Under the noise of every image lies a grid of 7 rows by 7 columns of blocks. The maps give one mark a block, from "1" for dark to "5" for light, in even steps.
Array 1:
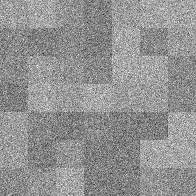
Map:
4 5 3 1 4 5 5
2 1 2 1 5 2 4
2 4 3 2 5 5 2
1 5 4 5 4 4 2
4 2 1 2 1 1 5
4 1 3 1 1 5 5
2 3 5 1 1 3 2
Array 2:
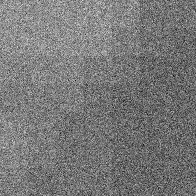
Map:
5 5 5 5 4 2 2
5 5 5 5 3 2 1
4 4 4 3 2 1 1
3 3 3 2 1 1 1
4 3 2 2 1 1 1
4 3 2 2 1 1 1
3 2 2 2 1 1 1
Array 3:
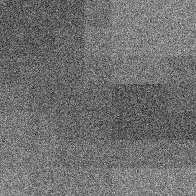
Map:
1 1 1 3 5 5 5
1 1 2 4 5 5 5
2 2 2 3 4 4 3
3 2 2 2 1 1 2
4 3 2 2 1 1 1
4 4 3 3 3 3 3
5 4 4 4 5 5 5
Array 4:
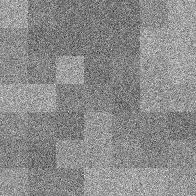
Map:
5 2 1 1 1 3 5
3 1 1 1 1 5 5
3 2 5 1 2 4 5
5 5 2 2 1 4 4
3 2 1 4 2 2 1
2 1 4 4 3 2 3
4 2 2 5 5 5 4
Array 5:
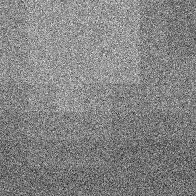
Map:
4 5 5 5 5 3 2
4 5 5 5 5 3 2
4 5 5 5 5 3 3
3 4 5 4 3 3 3
2 3 3 3 2 2 2
1 2 2 2 1 1 1
1 1 1 1 1 1 1
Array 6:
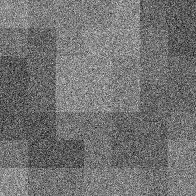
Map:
5 4 4 4 5 2 1
3 2 4 5 5 3 1
1 2 5 5 4 3 2
1 2 5 5 4 2 2
1 1 3 3 2 2 3
3 1 1 3 2 2 4
5 3 3 4 4 3 4
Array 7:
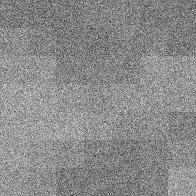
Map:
1 1 1 2 2 1 1
3 2 1 1 2 2 1
4 4 2 2 2 4 4
5 5 4 3 4 4 4
5 5 5 4 3 3 2
5 4 3 2 1 2 3
4 3 1 1 1 2 5
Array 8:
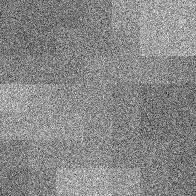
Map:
1 1 1 2 4 5 5
1 1 2 2 3 5 5
2 2 2 3 3 3 2
5 4 3 3 2 1 1
4 4 4 3 2 1 1
2 3 3 3 2 2 1
1 2 5 5 4 2 1
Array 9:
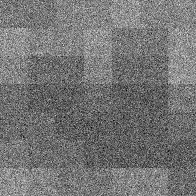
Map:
3 3 4 4 5 4 4
5 4 4 5 3 3 5
4 2 2 4 2 2 5
2 1 1 2 1 1 3
2 2 1 1 1 1 2
3 2 2 1 1 1 1
5 4 3 3 4 4 2
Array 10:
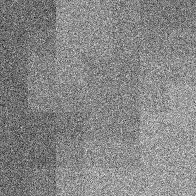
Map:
1 1 4 4 3 2 2
1 2 4 4 3 3 3
1 3 4 3 3 4 4
1 3 3 3 3 4 5
1 1 2 3 3 5 5
1 1 3 4 4 5 5
1 2 4 5 5 5 5
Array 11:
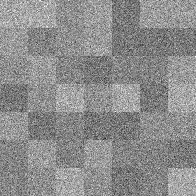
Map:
5 5 3 4 1 4 4
4 2 3 4 1 1 1
3 4 2 1 2 2 4
1 3 5 3 5 1 5
4 1 2 1 1 3 3
2 4 2 4 2 2 1
2 3 5 3 1 2 5
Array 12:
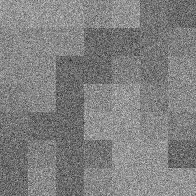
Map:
5 5 5 4 5 2 1
4 4 4 1 1 2 3
4 4 1 1 3 2 4
3 4 1 4 5 3 4
2 1 1 5 5 4 3
1 3 1 2 5 5 1
1 4 1 4 5 5 5
